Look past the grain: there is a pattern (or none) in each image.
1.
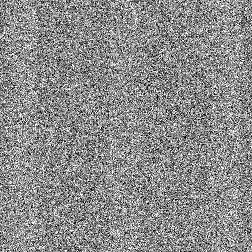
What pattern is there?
bands of columns
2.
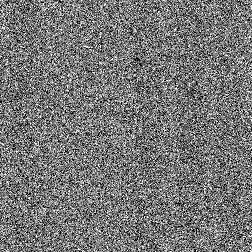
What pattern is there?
bands of columns
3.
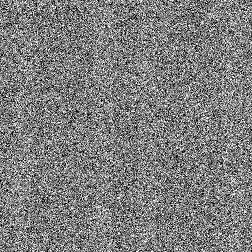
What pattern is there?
bands of columns
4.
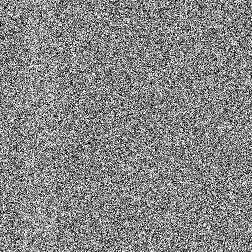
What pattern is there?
one band of columns
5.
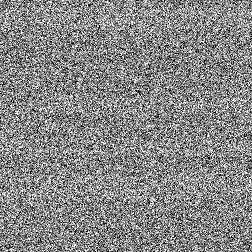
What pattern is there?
bands of rows
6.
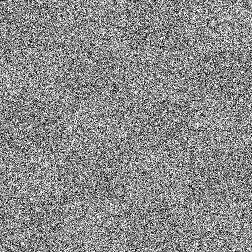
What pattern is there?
a checkerboard
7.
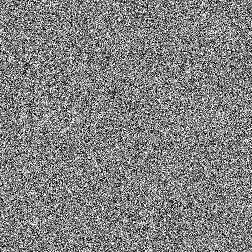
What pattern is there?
only noise
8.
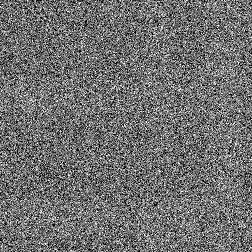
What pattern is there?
bands of rows crossing bands of columns
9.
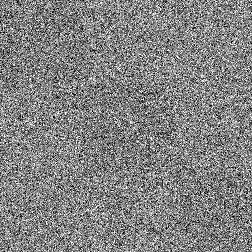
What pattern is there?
blocks along the diagonal
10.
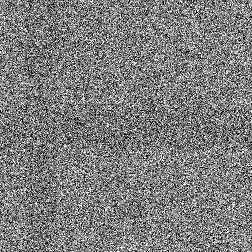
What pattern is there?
bands of rows crossing bands of columns
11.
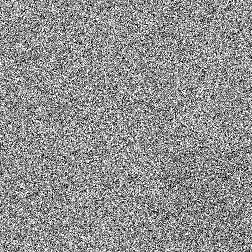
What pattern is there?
one block
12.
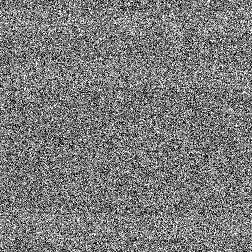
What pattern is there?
bands of rows
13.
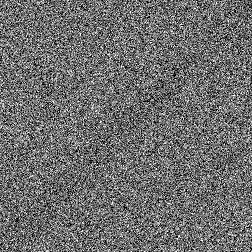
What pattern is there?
a diagonal band
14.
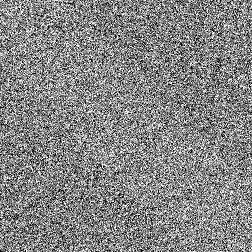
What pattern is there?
a diagonal band
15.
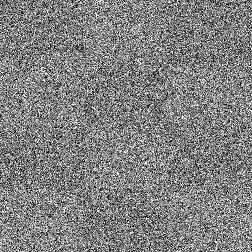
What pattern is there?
a checkerboard
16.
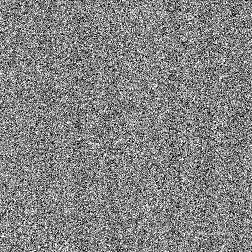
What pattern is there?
bands of columns
